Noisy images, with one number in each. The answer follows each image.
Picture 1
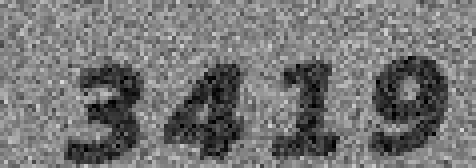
3419
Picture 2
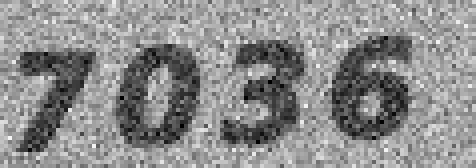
7036
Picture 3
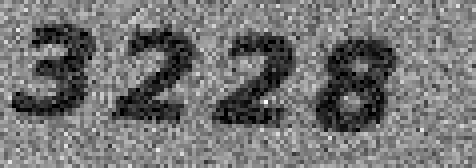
3228
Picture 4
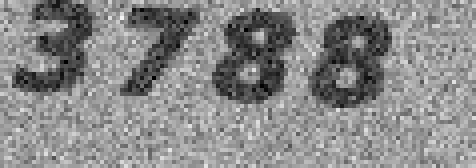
3788
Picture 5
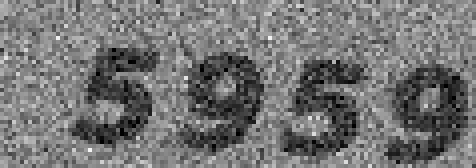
5959
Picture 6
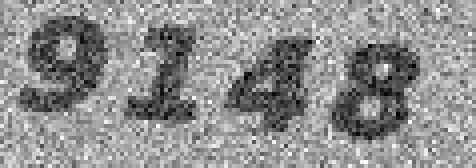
9148
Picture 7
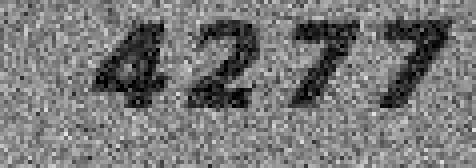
4277
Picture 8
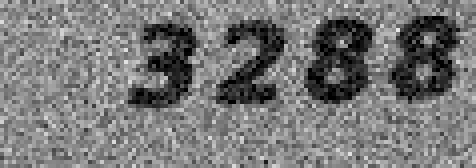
3288
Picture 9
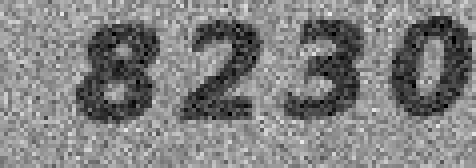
8230
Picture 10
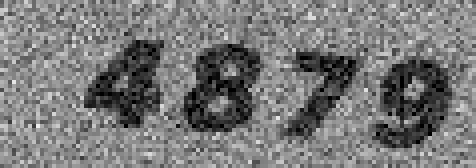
4879
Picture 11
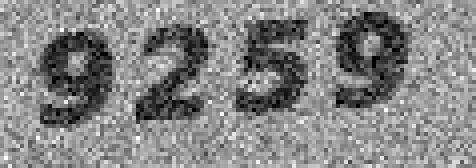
9259
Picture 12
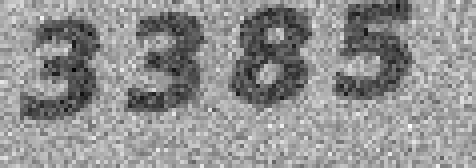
3385
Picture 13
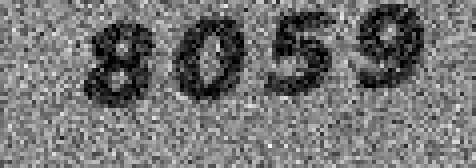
8059
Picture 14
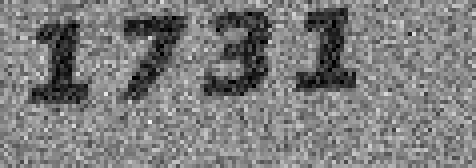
1731
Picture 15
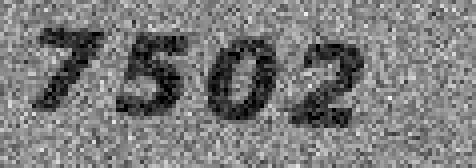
7502
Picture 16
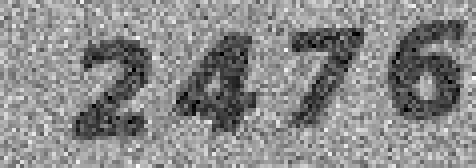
2476
